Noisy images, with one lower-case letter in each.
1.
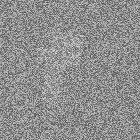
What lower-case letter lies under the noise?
f
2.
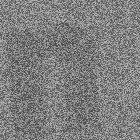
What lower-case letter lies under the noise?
n
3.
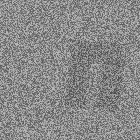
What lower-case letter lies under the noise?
n
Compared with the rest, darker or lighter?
darker
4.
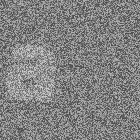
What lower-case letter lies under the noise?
a
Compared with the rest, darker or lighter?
lighter
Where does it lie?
middle left
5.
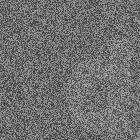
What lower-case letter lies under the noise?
d
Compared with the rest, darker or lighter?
lighter
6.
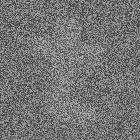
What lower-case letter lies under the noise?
t
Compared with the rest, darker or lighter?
lighter
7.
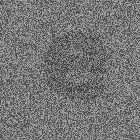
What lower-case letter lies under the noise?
e
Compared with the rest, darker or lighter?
darker
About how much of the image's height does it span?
half
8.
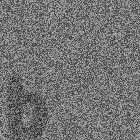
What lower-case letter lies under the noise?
b
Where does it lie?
bottom left
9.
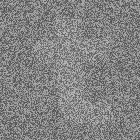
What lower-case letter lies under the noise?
t
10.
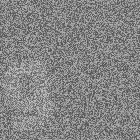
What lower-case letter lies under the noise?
g
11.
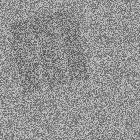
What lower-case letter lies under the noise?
m
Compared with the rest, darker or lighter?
darker
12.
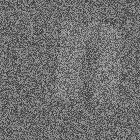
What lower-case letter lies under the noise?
n
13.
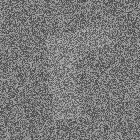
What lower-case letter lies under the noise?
r
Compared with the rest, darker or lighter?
lighter
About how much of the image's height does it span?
two thirds
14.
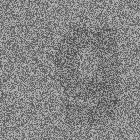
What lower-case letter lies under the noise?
g
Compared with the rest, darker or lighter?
darker
